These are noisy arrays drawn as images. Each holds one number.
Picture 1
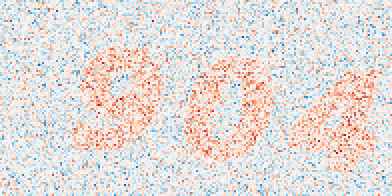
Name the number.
904
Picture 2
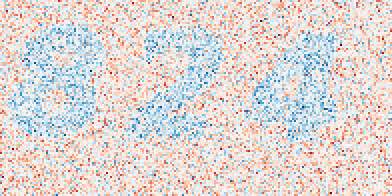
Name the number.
824
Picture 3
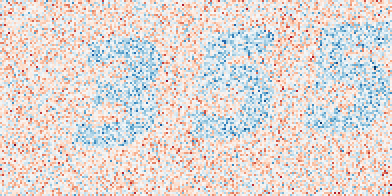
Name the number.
355
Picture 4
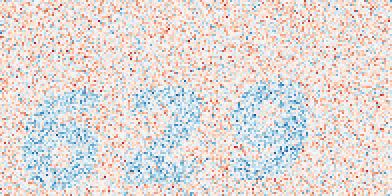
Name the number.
629
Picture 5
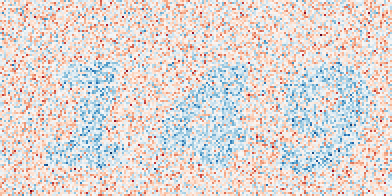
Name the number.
149
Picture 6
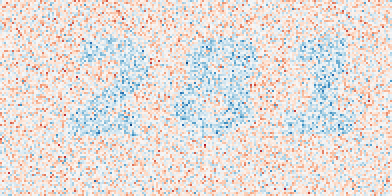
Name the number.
281
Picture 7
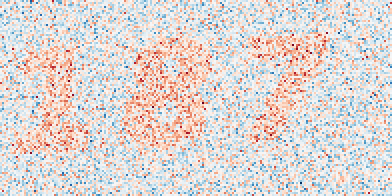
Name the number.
187
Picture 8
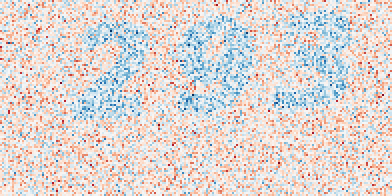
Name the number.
293
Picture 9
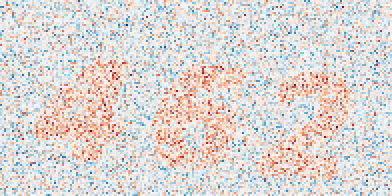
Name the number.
462
